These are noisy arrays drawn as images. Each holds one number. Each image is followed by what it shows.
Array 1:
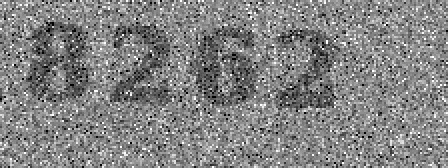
8262
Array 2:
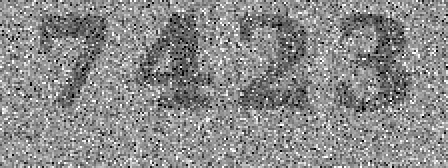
7423
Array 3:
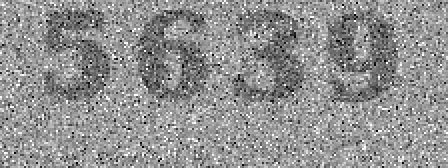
5639
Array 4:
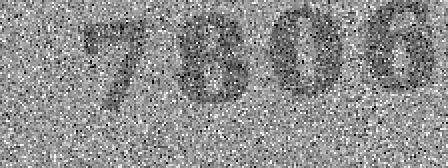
7806
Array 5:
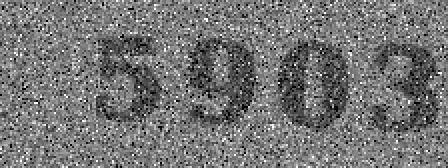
5903
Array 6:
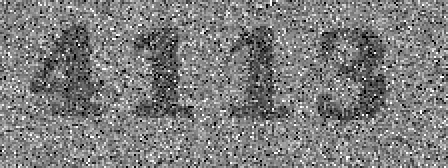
4113
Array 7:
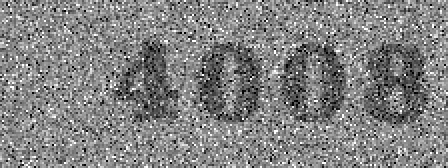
4008
